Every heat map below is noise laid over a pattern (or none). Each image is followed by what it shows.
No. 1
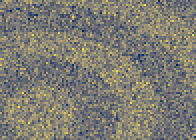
rings round one point
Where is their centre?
bottom left
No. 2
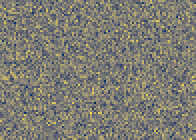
only noise
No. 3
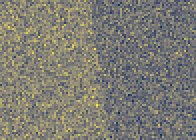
a sharp edge
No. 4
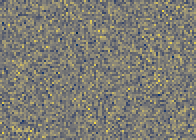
only noise
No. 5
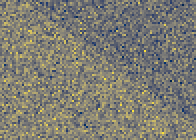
a sharp edge
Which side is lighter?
bottom left
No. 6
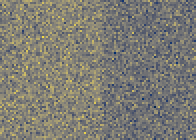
a sharp edge
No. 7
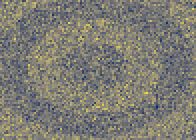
rings round one point
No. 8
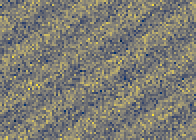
diagonal stripes
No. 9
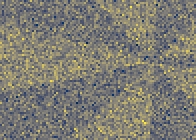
spokes from one point
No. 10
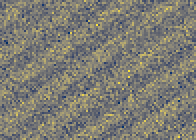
diagonal stripes
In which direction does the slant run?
bottom left to top right
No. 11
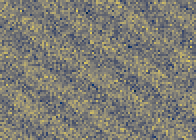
diagonal stripes
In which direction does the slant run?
top left to bottom right
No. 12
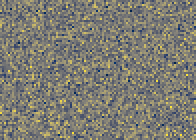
only noise
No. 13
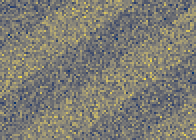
diagonal stripes
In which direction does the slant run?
bottom left to top right
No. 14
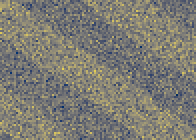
diagonal stripes
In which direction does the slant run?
top left to bottom right
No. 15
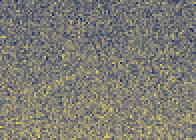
a smooth slope
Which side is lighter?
bottom
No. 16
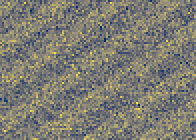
diagonal stripes
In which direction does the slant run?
bottom left to top right
